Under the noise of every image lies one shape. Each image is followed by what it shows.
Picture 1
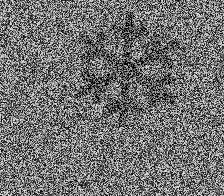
dark snowflake
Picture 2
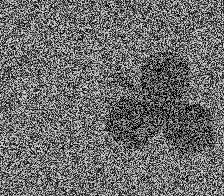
dark club
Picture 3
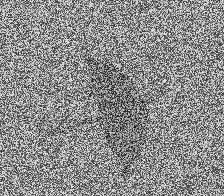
dark umbrella
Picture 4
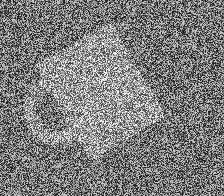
light cup
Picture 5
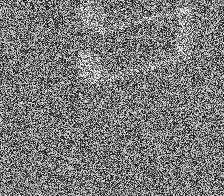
light pair of musical notes
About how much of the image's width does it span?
half
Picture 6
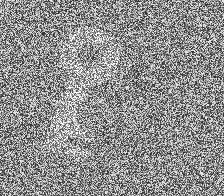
light key
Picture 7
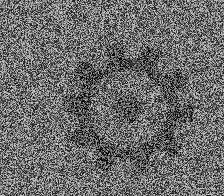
dark gear
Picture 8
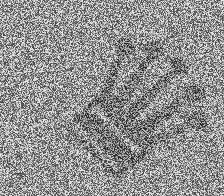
dark chess queen
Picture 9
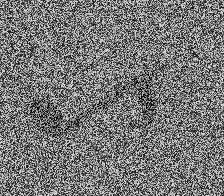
dark musical note
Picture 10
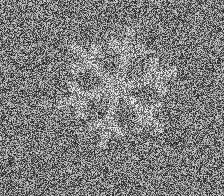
light snowflake
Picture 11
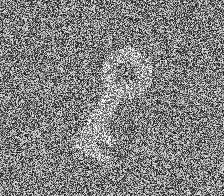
light key
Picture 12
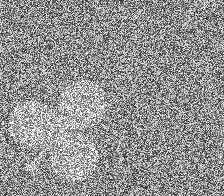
light club
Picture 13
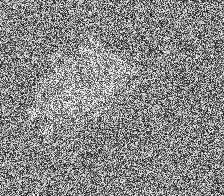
light chess knight
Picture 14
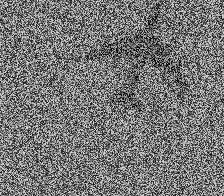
dark airplane
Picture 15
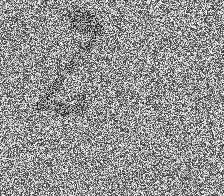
dark musical note
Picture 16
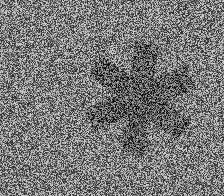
dark asterisk
